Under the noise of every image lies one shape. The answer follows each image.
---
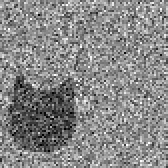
cat's head
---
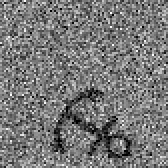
anchor
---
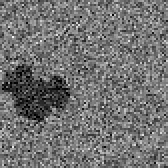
car
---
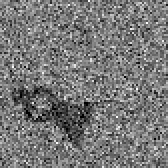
chess bishop
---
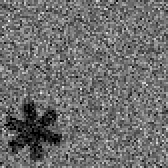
asterisk
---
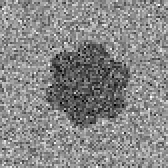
flower
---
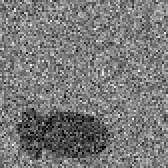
footprint
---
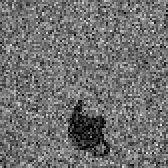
teapot
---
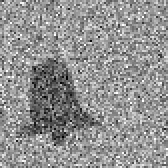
bell
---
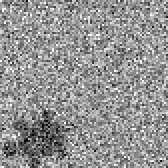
turtle
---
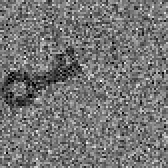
key
